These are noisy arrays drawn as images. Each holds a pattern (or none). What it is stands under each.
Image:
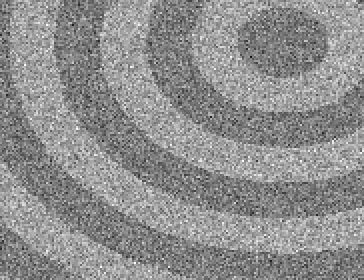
rings round one point
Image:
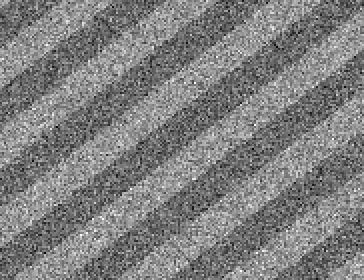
diagonal stripes
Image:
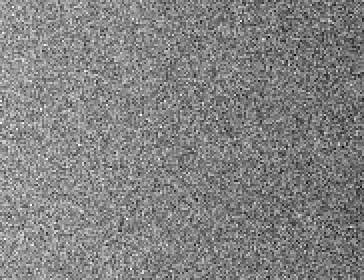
a smooth slope
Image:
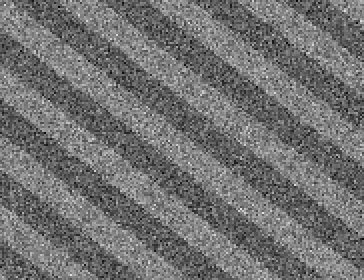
diagonal stripes
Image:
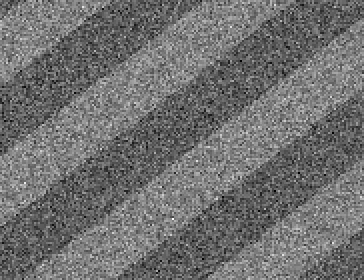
diagonal stripes
